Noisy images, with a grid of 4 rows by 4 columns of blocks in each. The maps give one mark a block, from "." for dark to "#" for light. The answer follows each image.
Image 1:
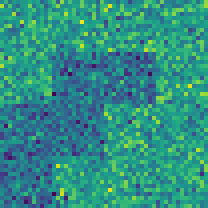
####
#..#
..##
.###
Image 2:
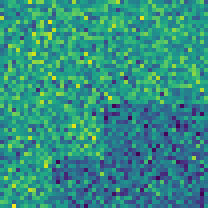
####
####
##..
#...
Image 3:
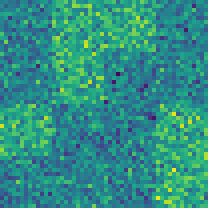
.##.
.#..
#..#
...#
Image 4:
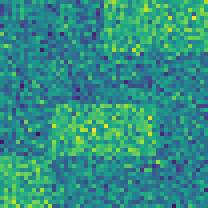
..##
....
.##.
#...
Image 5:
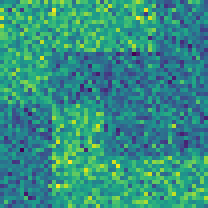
###.
#...
.#..
.###
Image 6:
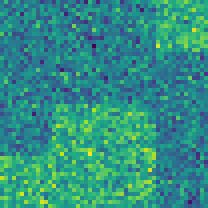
...#
....
.##.
###.
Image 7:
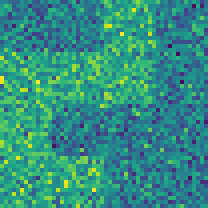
..#.
###.
#...
##..
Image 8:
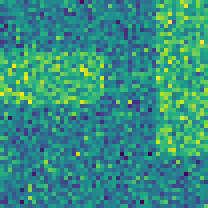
...#
##.#
...#
....
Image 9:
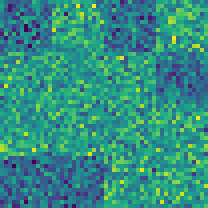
.#.#
###.
####
..##
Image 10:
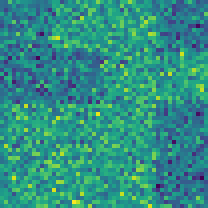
.##.
..##
###.
###.
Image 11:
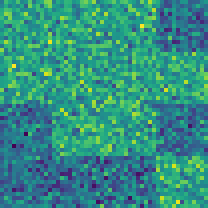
###.
####
.##.
...#
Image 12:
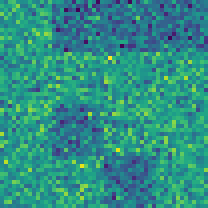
#...
####
#.##
##.#
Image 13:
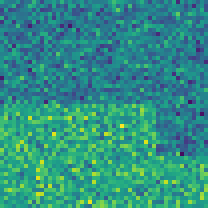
....
....
###.
####
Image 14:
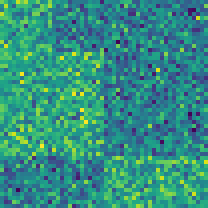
#...
##..
##..
..##
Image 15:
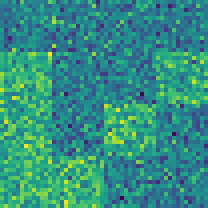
....
#..#
#.#.
##..
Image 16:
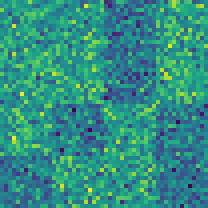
##.#
##.#
#.#.
.##.
